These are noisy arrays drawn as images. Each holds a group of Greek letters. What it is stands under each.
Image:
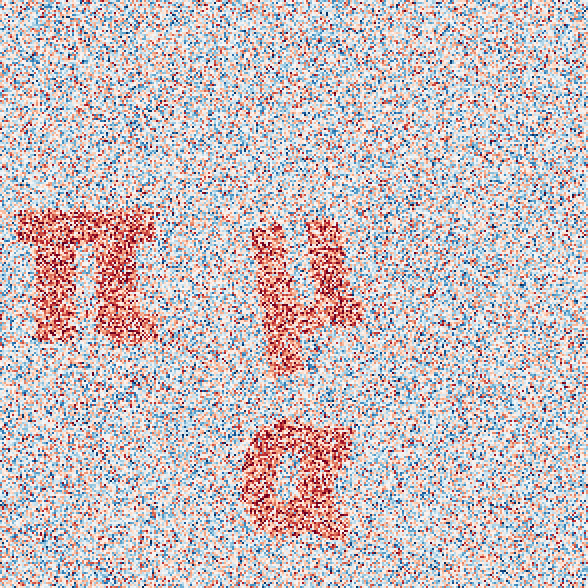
middle left: pi; centre: mu; bottom middle: alpha
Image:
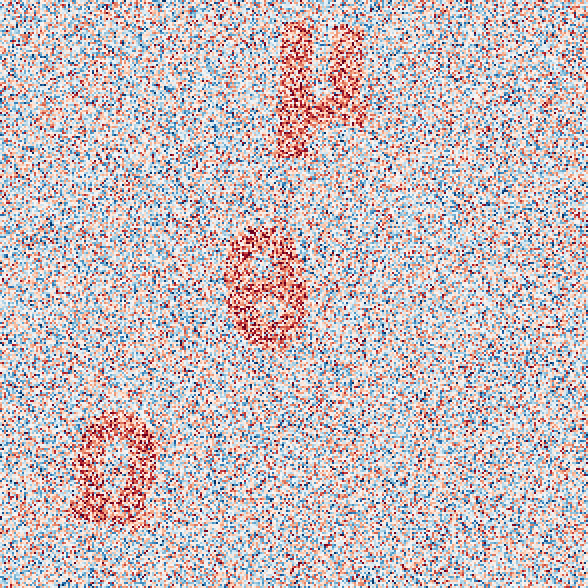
top middle: mu; centre: theta; bottom left: omega
